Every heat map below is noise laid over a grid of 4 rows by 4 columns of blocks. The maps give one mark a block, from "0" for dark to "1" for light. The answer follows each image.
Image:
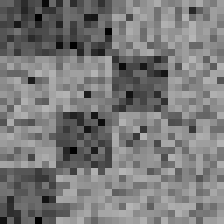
0 0 1 1
1 1 0 1
1 0 1 1
0 1 1 1
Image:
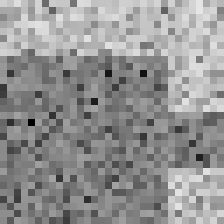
1 1 1 1
0 0 0 1
0 0 0 0
0 0 0 1
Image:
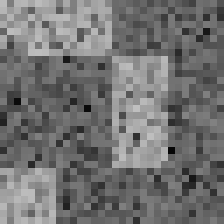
1 1 0 0
0 0 1 0
0 0 1 0
1 0 0 0
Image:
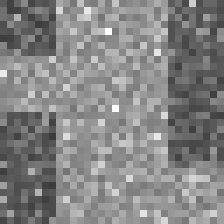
0 1 1 0
1 1 1 0
0 1 1 0
0 1 1 1
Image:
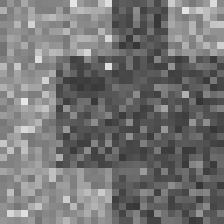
1 1 0 1
1 0 0 0
1 0 0 0
1 1 0 0
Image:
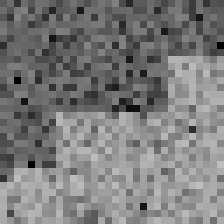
0 0 0 0
0 0 0 1
0 1 1 1
1 1 1 1
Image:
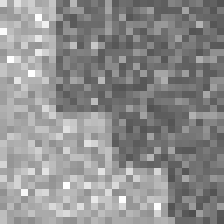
1 0 0 0
1 0 0 0
1 1 0 0
1 1 1 0
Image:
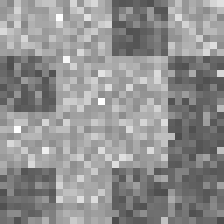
1 1 0 1
0 1 1 0
1 1 1 0
0 1 0 0
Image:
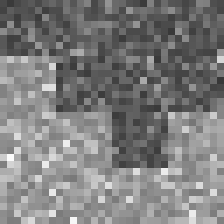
0 0 0 0
1 0 0 0
1 1 0 1
1 1 1 1
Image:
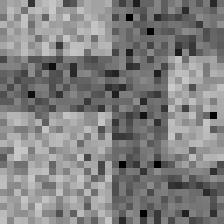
1 1 0 0
0 0 0 1
1 1 0 1
1 1 0 0
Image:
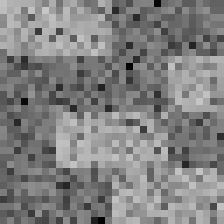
1 1 0 0
0 0 0 1
0 1 1 0
0 0 1 1
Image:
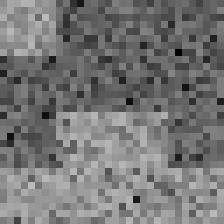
1 0 0 0
0 0 0 0
0 1 1 0
1 1 1 1
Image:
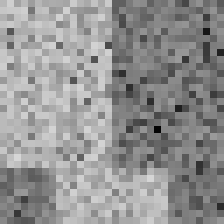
1 1 0 0
1 1 0 0
1 1 0 0
0 1 1 0
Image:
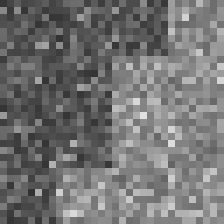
0 0 0 1
0 0 1 1
0 0 1 1
0 1 1 1
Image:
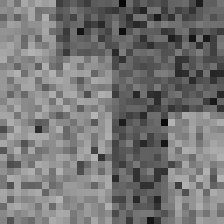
1 0 0 0
1 1 0 0
1 1 0 1
1 1 0 1
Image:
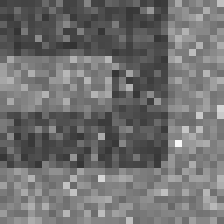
0 0 0 1
1 1 0 1
0 0 0 1
1 1 1 1
